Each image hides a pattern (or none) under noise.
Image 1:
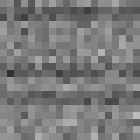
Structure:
bands of rows
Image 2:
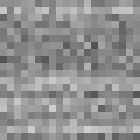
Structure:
bands of rows
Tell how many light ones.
4
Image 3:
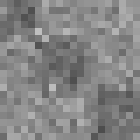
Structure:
blocks along the diagonal
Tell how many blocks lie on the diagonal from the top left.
3
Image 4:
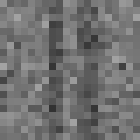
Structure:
bands of columns
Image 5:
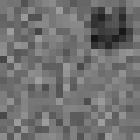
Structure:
one block
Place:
top right
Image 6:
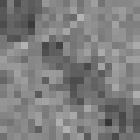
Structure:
blocks along the diagonal
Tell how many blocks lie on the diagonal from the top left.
4
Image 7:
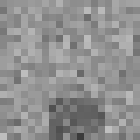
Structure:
one block
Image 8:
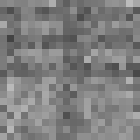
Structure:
bands of rows crossing bands of columns
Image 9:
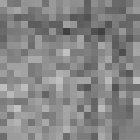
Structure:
bands of rows crossing bands of columns
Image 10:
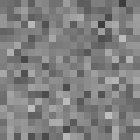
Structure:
only noise
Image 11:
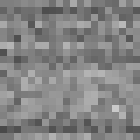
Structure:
bands of rows
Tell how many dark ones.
4
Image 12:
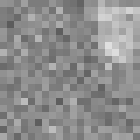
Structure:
one block
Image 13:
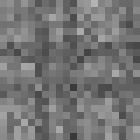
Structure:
bands of rows crossing bands of columns
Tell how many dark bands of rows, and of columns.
2 and 3
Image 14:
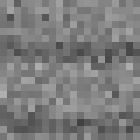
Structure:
bands of rows
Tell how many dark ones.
2
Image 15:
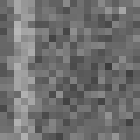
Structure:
one band of columns
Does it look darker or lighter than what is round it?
lighter
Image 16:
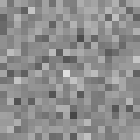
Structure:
only noise
